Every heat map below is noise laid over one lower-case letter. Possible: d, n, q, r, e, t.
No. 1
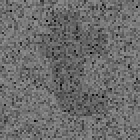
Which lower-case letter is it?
t
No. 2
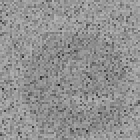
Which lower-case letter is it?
e
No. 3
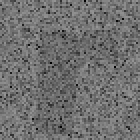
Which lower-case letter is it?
r
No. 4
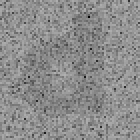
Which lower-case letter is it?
d
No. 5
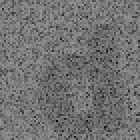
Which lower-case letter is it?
d
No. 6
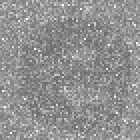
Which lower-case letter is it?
e
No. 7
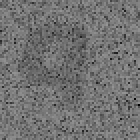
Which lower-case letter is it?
q
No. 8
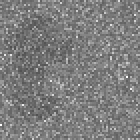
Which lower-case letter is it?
t
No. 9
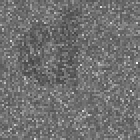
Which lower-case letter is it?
d
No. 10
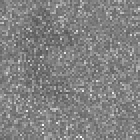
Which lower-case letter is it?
t
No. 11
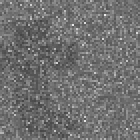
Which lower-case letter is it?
t
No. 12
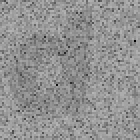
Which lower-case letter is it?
d
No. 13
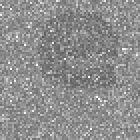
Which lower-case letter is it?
e
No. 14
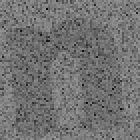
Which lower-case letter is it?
n
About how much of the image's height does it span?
nearly all
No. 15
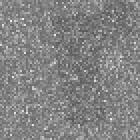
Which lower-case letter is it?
r
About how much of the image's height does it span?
nearly all
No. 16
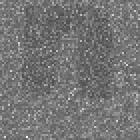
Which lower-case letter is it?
n
